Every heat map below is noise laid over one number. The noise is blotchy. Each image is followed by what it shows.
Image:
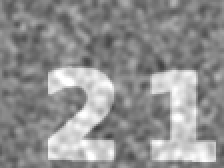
21
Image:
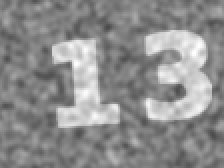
13
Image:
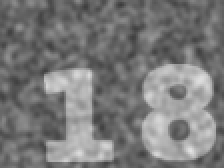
18
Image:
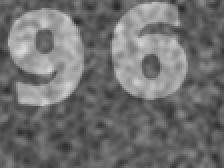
96
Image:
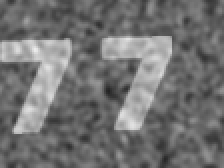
77
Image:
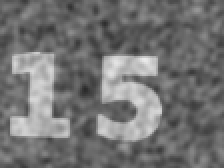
15
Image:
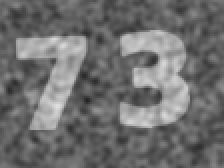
73
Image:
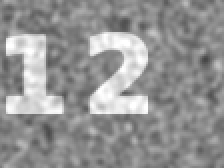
12
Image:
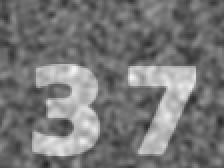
37
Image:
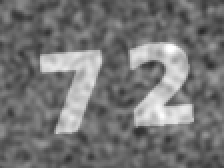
72
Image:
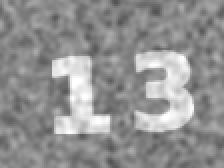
13
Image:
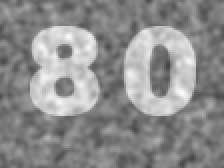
80
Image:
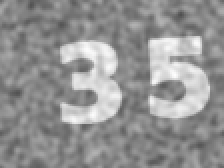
35
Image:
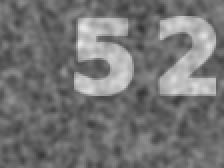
52
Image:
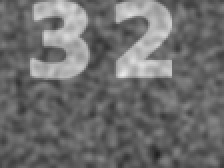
32
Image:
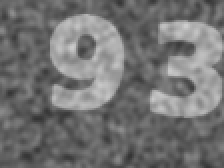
93
